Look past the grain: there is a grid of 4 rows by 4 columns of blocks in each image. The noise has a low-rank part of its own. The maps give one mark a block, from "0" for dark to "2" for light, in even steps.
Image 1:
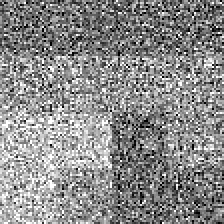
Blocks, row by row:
0 0 0 0
1 1 1 1
2 2 0 1
2 1 0 0
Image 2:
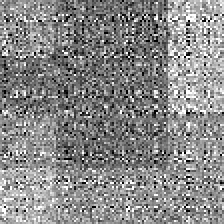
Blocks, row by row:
1 0 0 2
0 0 0 2
1 0 0 1
2 1 1 1
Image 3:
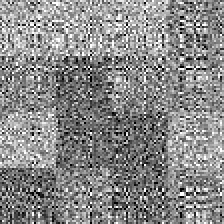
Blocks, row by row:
2 2 2 1
1 0 1 1
2 0 0 2
0 1 0 1
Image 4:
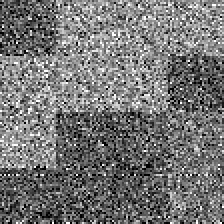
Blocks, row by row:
0 2 2 2
2 2 2 0
2 0 0 1
0 0 0 1
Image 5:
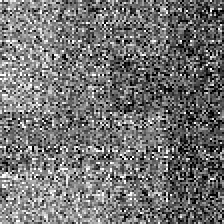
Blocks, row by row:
2 1 1 0
2 1 0 0
1 1 1 0
2 2 1 0
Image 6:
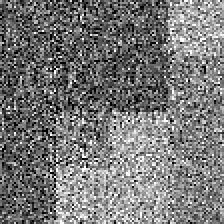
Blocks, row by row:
0 0 0 2
0 0 0 1
0 1 2 1
0 2 2 1
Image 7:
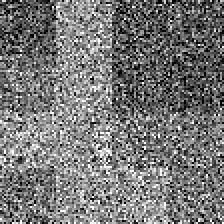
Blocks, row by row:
0 2 0 0
1 2 0 0
2 2 1 1
1 2 2 1
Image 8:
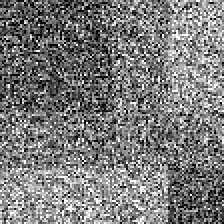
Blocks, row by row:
0 0 1 2
0 0 1 2
1 1 1 1
2 2 2 0
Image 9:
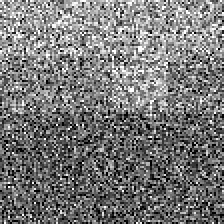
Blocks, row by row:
2 2 2 2
1 1 2 1
0 0 0 0
0 0 0 0
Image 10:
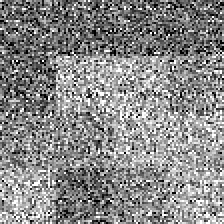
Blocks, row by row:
0 0 0 0
0 2 2 1
1 1 2 2
2 0 1 2
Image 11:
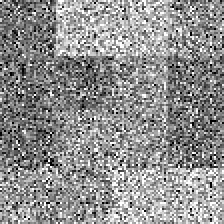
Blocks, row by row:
0 2 2 1
0 0 1 0
0 1 1 0
1 1 2 2
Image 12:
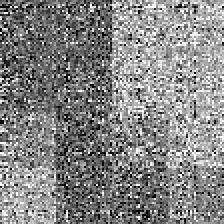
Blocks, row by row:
0 0 2 2
0 0 2 2
1 0 1 2
2 0 0 1
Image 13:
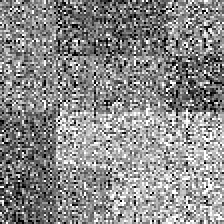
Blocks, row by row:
1 0 0 1
1 1 1 0
0 2 2 2
0 1 2 2
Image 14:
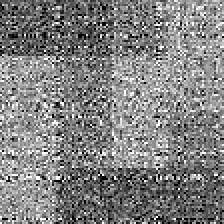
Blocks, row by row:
0 0 1 2
2 1 2 2
2 1 2 1
2 0 0 0
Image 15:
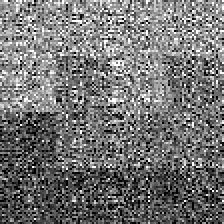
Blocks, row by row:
2 2 2 2
2 1 2 1
0 1 1 1
0 0 0 0
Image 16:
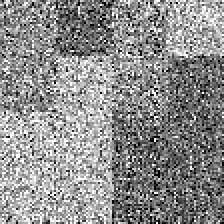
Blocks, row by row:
1 0 1 2
1 2 1 0
2 2 0 0
2 2 0 0
